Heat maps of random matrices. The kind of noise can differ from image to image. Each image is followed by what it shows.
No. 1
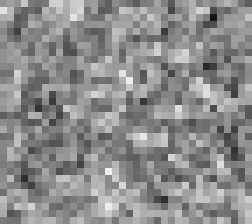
blotchy
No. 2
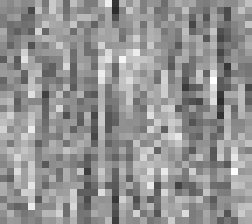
streaked along the columns
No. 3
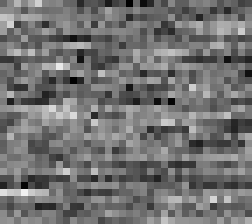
streaked along the rows
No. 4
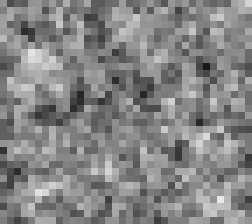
blotchy
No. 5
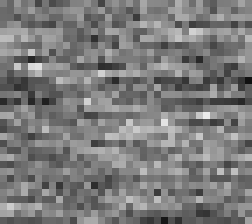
streaked along the rows
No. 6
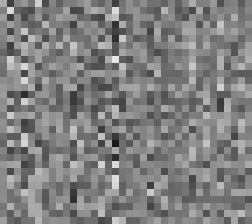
columns of uneven size
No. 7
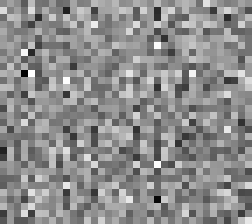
low rank plus noise
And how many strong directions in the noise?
three or four
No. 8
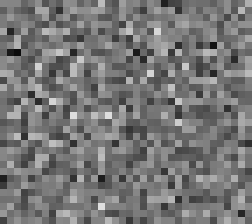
low rank plus noise
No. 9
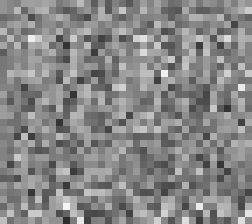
low rank plus noise
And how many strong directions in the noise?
two
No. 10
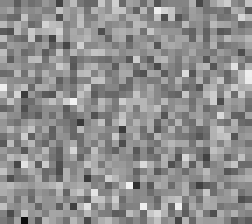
independent entries
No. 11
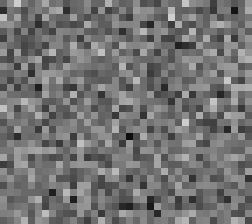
independent entries
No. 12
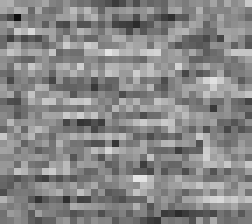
streaked along the rows
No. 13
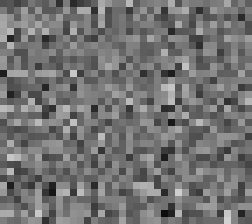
low rank plus noise
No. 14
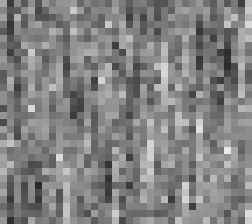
streaked along the columns
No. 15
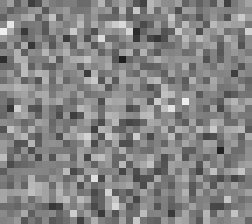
independent entries
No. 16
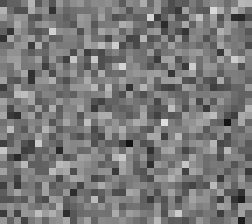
independent entries
